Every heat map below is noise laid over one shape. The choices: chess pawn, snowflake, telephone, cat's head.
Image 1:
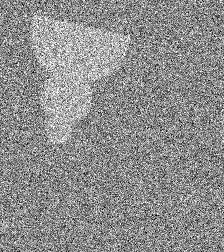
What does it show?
light chess pawn
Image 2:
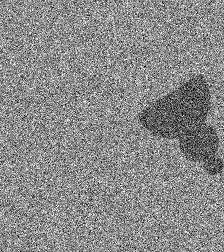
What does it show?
dark chess pawn, middle right
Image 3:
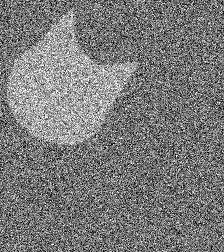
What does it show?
light cat's head
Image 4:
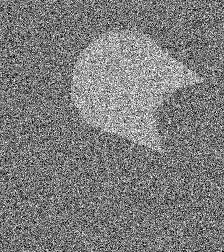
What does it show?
light cat's head
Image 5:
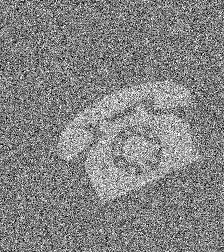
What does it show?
light telephone
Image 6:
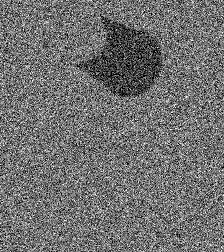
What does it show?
dark cat's head, top middle
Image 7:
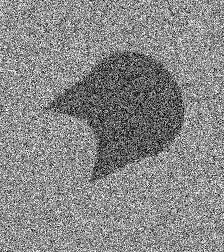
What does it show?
dark cat's head
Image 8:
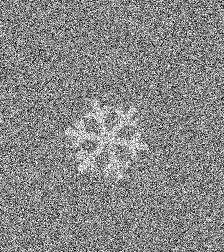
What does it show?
light snowflake, centre
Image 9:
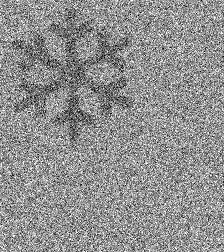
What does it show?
dark snowflake
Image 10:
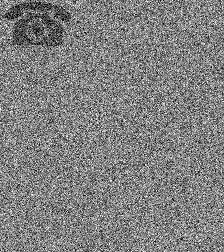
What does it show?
dark telephone, top left
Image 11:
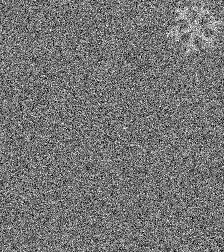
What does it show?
light snowflake, top right
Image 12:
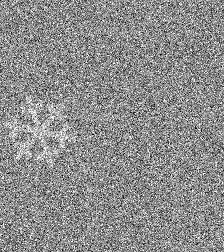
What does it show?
light snowflake, middle left
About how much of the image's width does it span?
a third
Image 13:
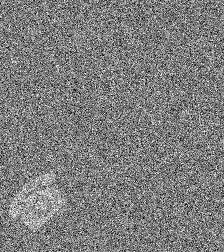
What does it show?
light telephone, bottom left
